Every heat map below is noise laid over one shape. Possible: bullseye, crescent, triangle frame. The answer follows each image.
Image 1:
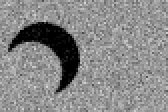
dark crescent
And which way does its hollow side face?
down and left
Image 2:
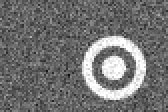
light bullseye
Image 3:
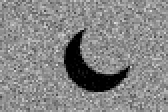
dark crescent
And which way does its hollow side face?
up and right
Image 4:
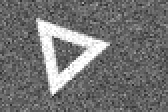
light triangle frame
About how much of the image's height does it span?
two thirds
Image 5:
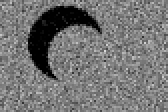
dark crescent
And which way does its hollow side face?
down and right
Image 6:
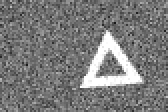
light triangle frame
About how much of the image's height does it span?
half
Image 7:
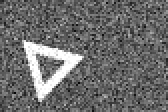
light triangle frame
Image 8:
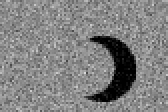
dark crescent
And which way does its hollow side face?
left
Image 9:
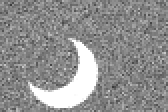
light crescent
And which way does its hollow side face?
up and left
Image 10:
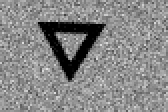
dark triangle frame
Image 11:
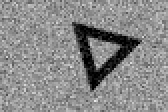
dark triangle frame
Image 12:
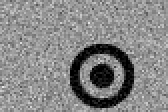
dark bullseye
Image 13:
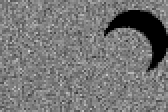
dark crescent
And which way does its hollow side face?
down and left
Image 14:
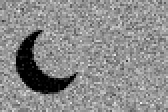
dark crescent
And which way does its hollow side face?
up and right
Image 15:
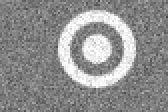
light bullseye
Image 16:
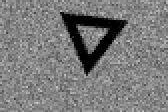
dark triangle frame
